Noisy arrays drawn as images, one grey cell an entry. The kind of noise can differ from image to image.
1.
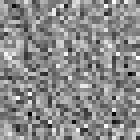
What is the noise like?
low rank plus noise
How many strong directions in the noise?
five to eight
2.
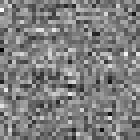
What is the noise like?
low rank plus noise
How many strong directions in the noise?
five to eight
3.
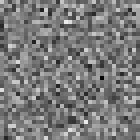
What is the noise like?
independent entries
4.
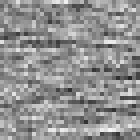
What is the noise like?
streaked along the rows
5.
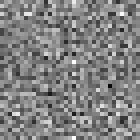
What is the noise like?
low rank plus noise
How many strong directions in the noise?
two
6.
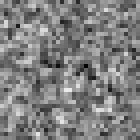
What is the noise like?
blotchy
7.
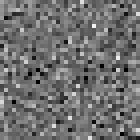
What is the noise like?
heavy tails
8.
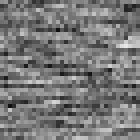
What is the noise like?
streaked along the rows
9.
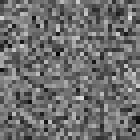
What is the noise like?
independent entries
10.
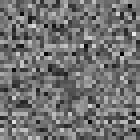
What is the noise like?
low rank plus noise
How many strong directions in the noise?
five to eight
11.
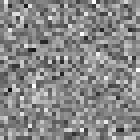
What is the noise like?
independent entries
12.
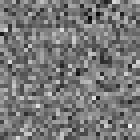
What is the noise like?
independent entries
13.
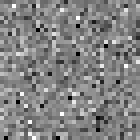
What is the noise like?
heavy tails
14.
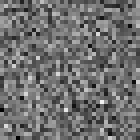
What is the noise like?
independent entries
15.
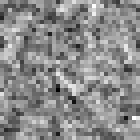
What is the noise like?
blotchy
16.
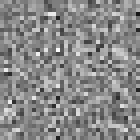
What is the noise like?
low rank plus noise
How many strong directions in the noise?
three or four
